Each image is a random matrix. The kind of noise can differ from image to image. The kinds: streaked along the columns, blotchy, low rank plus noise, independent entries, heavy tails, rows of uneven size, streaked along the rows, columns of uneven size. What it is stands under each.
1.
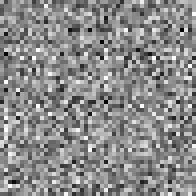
low rank plus noise
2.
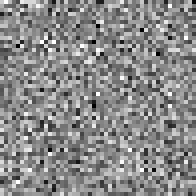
low rank plus noise
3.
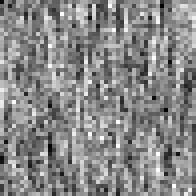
streaked along the columns
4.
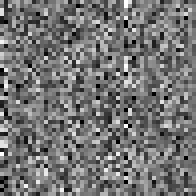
columns of uneven size
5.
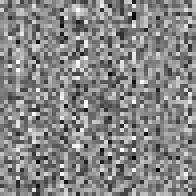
columns of uneven size
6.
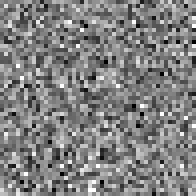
low rank plus noise
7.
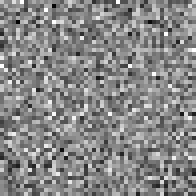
low rank plus noise
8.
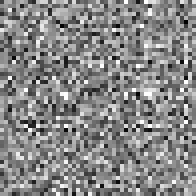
low rank plus noise
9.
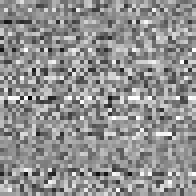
rows of uneven size
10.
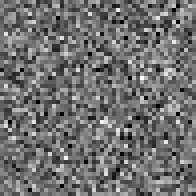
independent entries
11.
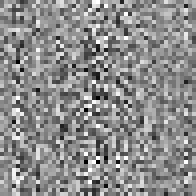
columns of uneven size
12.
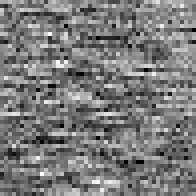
streaked along the rows
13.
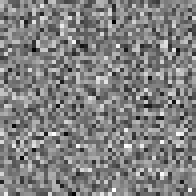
low rank plus noise
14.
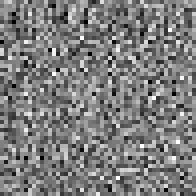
low rank plus noise
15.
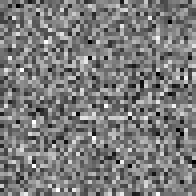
independent entries
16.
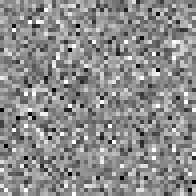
heavy tails
